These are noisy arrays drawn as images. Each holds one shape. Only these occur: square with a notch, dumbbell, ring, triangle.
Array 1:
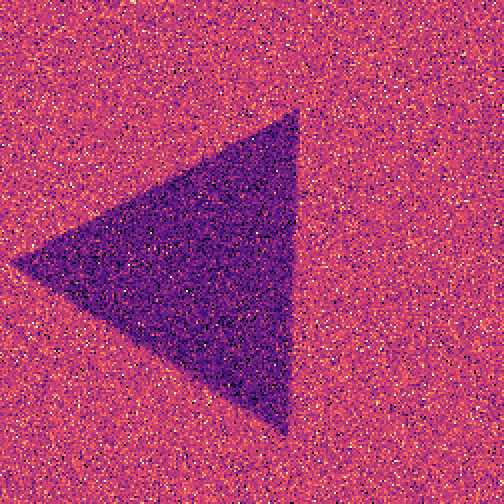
dark triangle
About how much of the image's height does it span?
two thirds
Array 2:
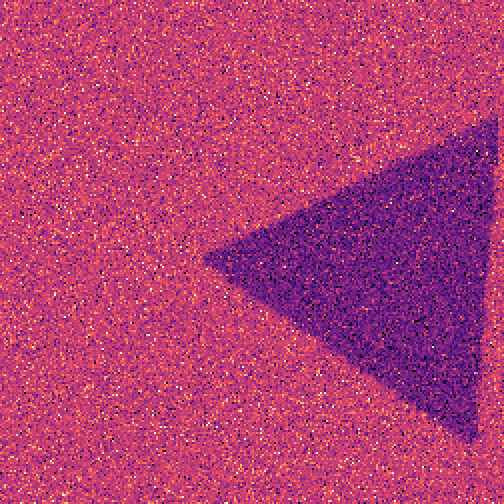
dark triangle
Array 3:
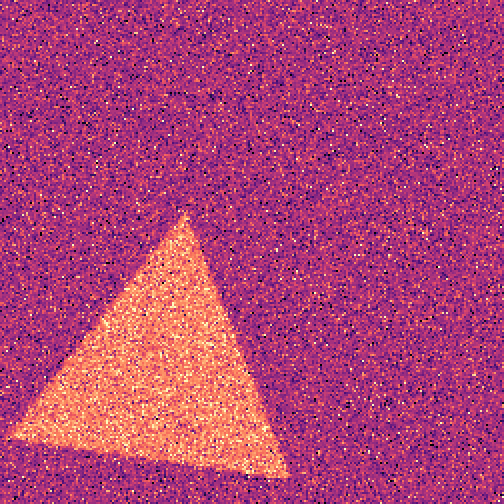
light triangle
